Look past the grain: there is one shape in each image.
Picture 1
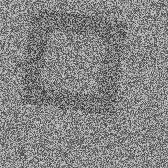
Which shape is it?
square frame
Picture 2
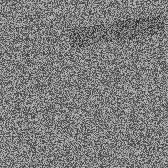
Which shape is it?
bar
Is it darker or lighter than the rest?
darker
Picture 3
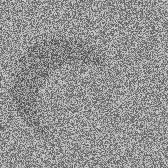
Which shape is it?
crescent
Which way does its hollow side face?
down and right
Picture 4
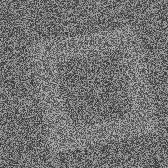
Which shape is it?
square frame
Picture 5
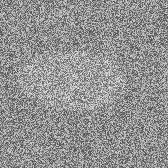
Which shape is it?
ellipse
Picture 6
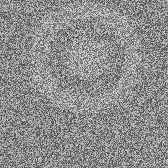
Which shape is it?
bullseye
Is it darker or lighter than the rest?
lighter
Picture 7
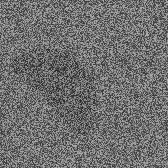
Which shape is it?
half disc
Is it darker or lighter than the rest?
darker
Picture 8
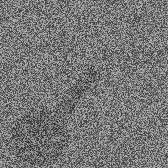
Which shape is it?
lollipop
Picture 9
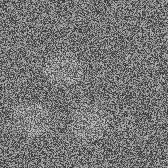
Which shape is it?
three dots
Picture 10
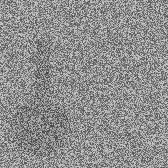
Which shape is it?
lollipop
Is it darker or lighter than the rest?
darker
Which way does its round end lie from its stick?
down
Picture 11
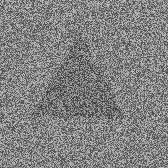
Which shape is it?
triangle
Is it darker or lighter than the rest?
darker
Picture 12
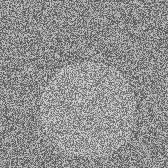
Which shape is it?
disc
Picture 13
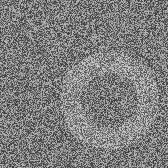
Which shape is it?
ring
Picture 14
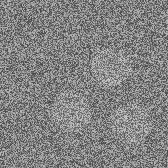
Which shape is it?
three dots
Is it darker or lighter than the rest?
lighter
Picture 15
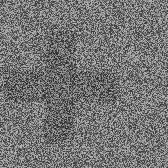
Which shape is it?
cross
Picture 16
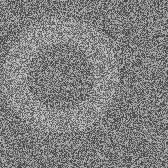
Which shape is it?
ring
